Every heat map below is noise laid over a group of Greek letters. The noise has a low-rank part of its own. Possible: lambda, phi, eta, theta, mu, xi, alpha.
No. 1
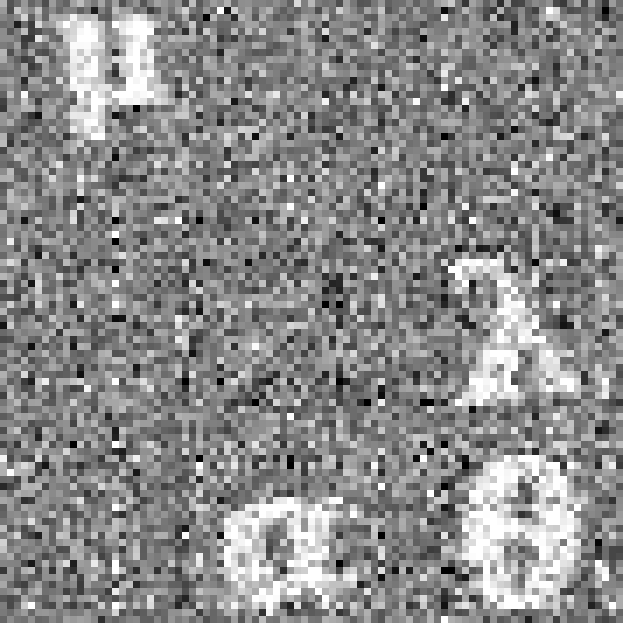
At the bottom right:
theta
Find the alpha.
bottom middle
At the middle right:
lambda
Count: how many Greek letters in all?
4
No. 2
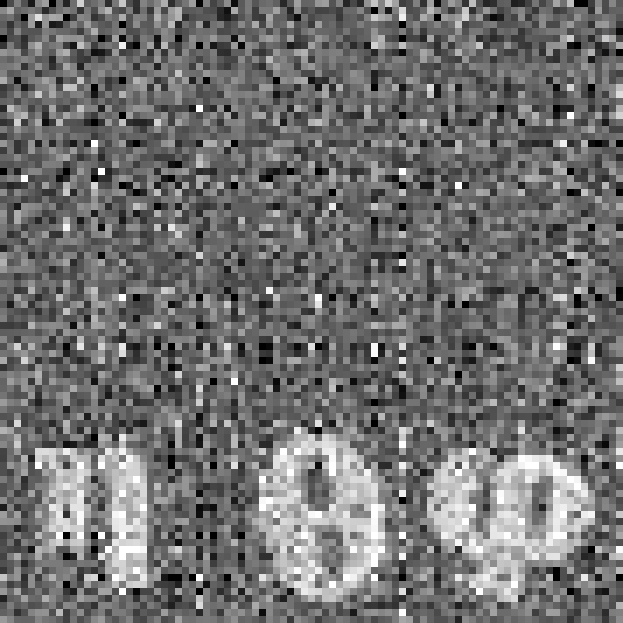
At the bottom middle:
theta
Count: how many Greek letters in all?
3
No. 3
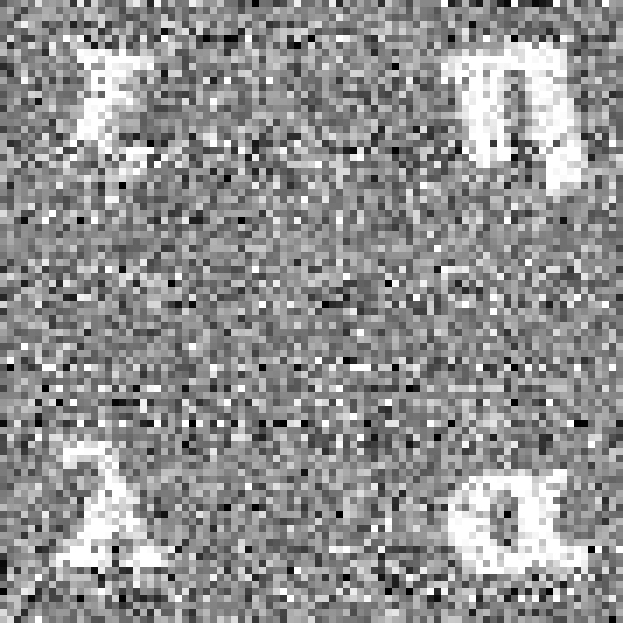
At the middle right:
nothing
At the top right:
eta
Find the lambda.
bottom left
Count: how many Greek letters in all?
4
